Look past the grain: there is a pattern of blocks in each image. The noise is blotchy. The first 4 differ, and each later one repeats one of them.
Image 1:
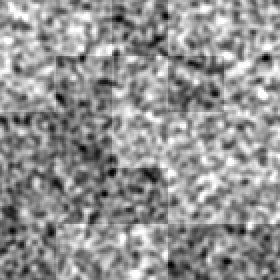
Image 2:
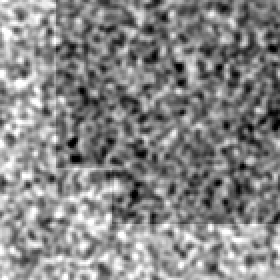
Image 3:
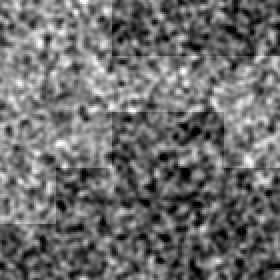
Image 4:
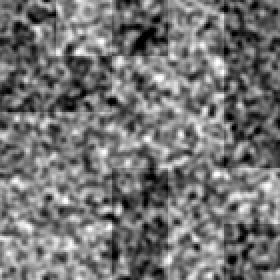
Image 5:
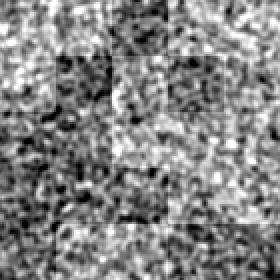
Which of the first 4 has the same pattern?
1
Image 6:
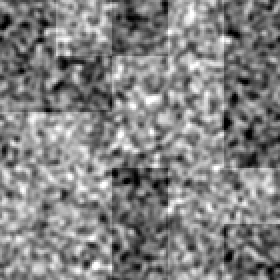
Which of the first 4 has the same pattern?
4
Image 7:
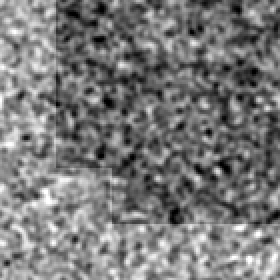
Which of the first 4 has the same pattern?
2
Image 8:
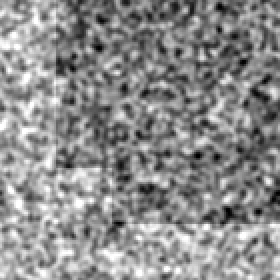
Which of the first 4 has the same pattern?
2
